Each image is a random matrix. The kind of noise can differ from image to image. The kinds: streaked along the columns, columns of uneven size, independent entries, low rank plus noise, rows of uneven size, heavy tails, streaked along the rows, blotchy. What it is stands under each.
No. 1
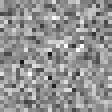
independent entries
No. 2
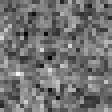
blotchy
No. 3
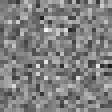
low rank plus noise
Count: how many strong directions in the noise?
three or four
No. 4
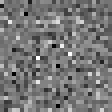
heavy tails
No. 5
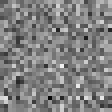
low rank plus noise
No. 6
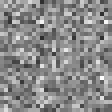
low rank plus noise
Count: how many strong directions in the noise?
three or four
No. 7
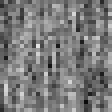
streaked along the columns
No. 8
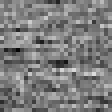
streaked along the rows
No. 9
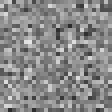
low rank plus noise
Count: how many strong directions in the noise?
five to eight
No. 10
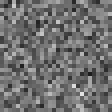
independent entries
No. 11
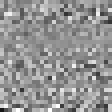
rows of uneven size
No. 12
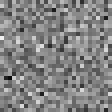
low rank plus noise
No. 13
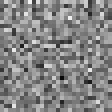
low rank plus noise
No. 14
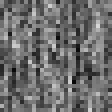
streaked along the columns
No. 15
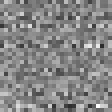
rows of uneven size
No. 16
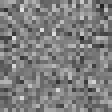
low rank plus noise
